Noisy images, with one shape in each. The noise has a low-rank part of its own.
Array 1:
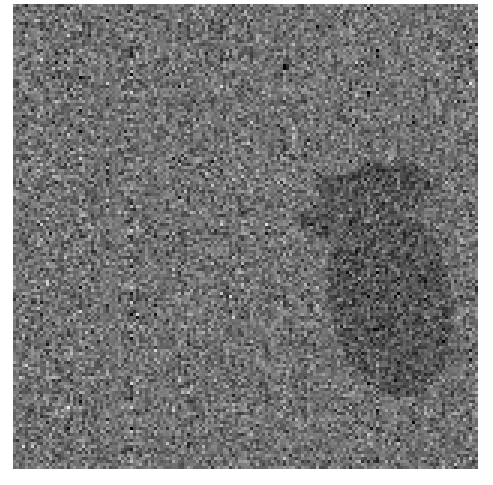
footprint
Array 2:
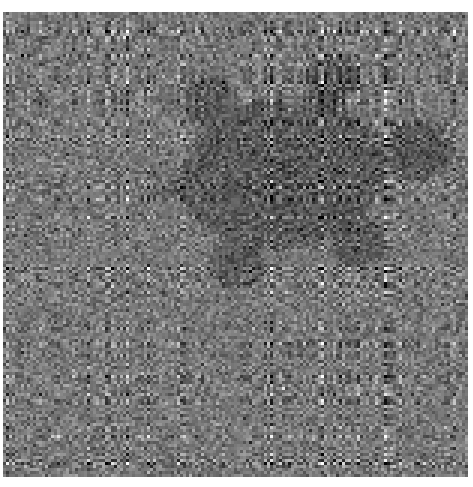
turtle
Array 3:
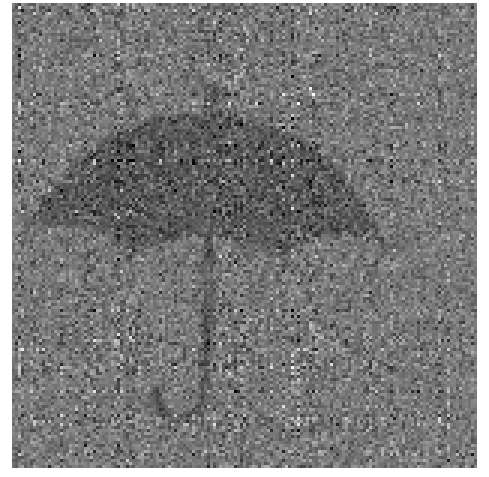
umbrella
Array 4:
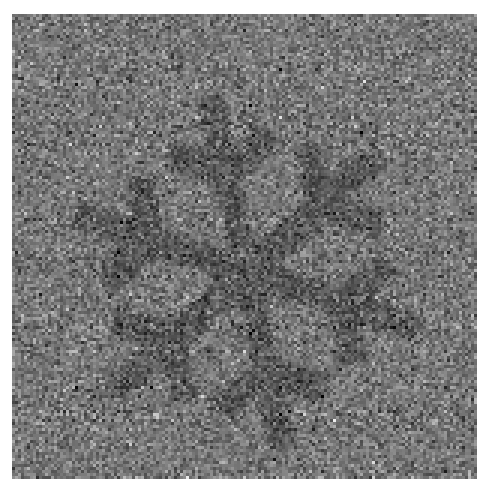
snowflake
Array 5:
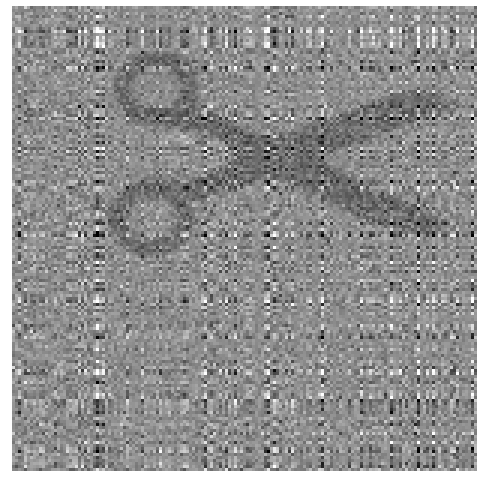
pair of scissors
